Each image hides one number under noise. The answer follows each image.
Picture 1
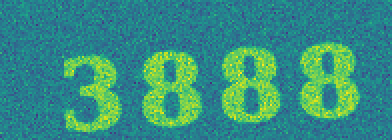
3888
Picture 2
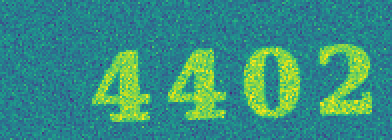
4402
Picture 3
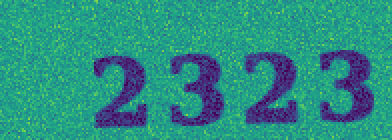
2323
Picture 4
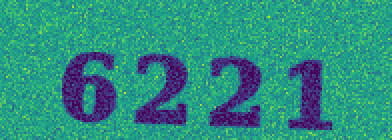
6221
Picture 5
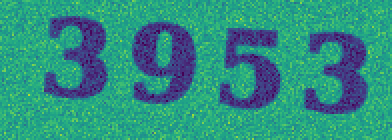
3953
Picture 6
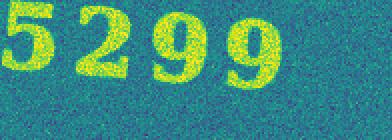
5299
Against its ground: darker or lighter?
lighter
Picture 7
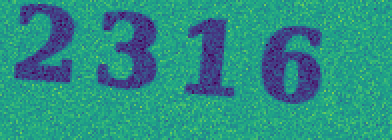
2316
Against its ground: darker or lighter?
darker
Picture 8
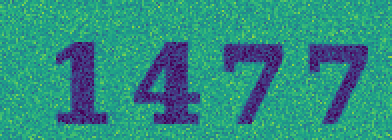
1477
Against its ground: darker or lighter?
darker
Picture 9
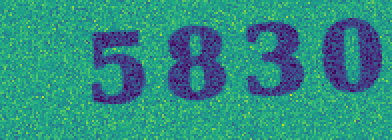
5830
